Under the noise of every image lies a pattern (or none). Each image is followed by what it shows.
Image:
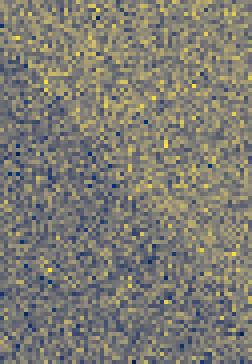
a sharp edge
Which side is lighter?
top right
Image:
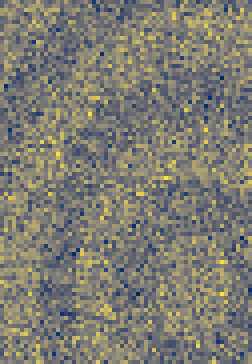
rings round one point
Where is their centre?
bottom right
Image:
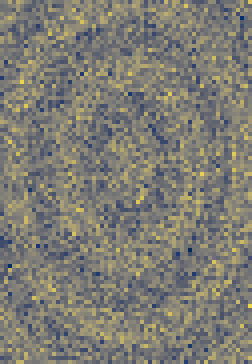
rings round one point
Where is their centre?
centre
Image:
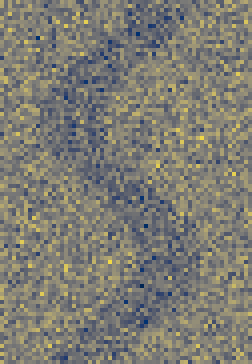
a wavy band
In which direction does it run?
top to bottom
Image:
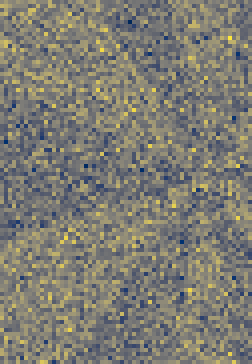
spokes from one point
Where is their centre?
middle right
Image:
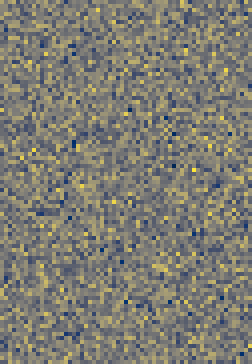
only noise
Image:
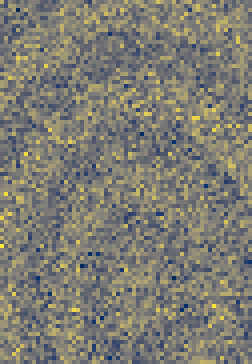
rings round one point
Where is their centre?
bottom middle
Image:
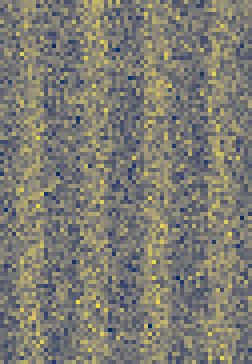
vertical stripes
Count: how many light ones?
4
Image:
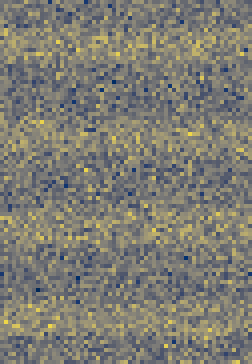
horizontal stripes
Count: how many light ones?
4
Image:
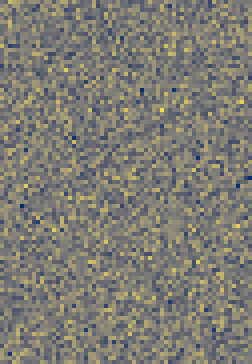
only noise
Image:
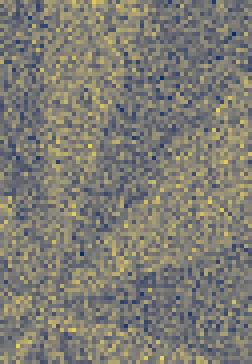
spokes from one point
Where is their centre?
bottom left
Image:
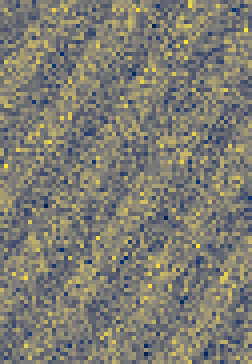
diagonal stripes
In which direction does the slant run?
bottom left to top right
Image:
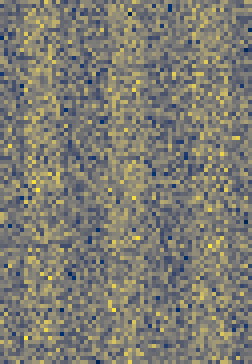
vertical stripes
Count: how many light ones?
3
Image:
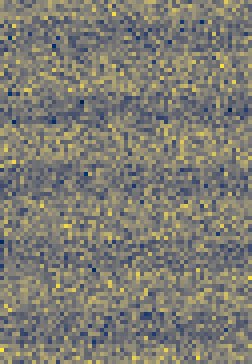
horizontal stripes
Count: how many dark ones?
5
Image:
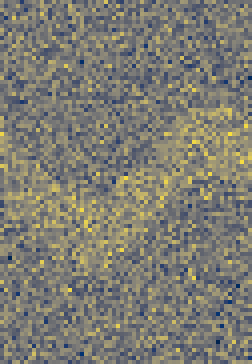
a wavy band
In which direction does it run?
left to right
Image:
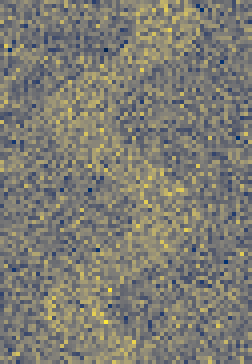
a wavy band
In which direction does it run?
top to bottom
